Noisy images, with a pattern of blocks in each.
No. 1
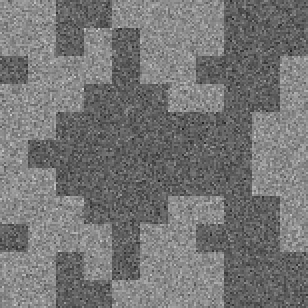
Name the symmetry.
top and bottom mirror each other
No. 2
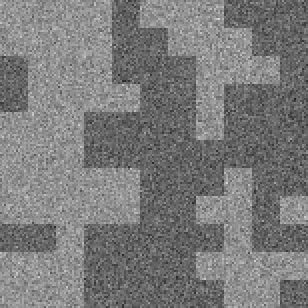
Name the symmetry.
no symmetry
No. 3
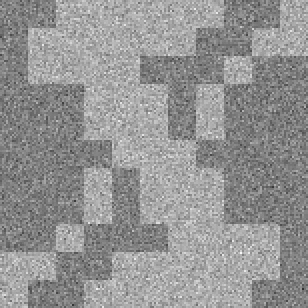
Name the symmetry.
the same after a half turn
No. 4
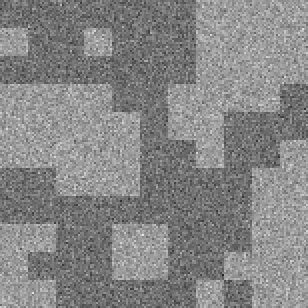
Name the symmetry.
no symmetry
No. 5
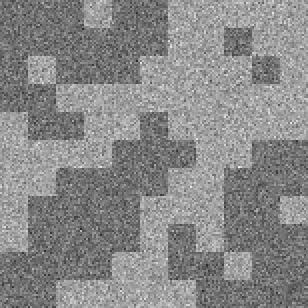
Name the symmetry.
mirrored about the diagonal from the bottom left
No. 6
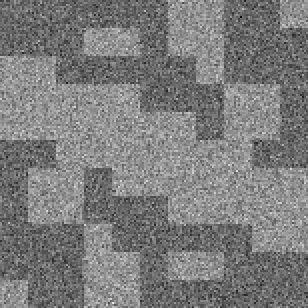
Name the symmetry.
the same after a half turn
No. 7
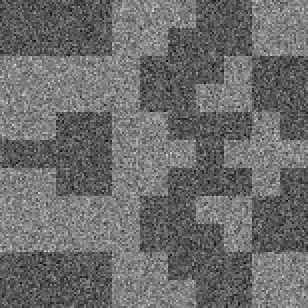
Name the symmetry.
top and bottom mirror each other
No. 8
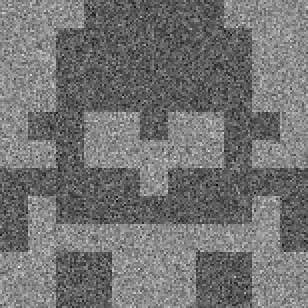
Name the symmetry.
left and right mirror each other
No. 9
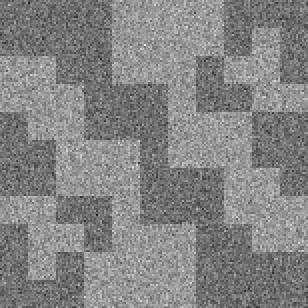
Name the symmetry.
the same after a half turn
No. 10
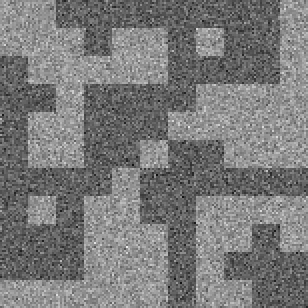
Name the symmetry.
mirrored about the diagonal from the top left
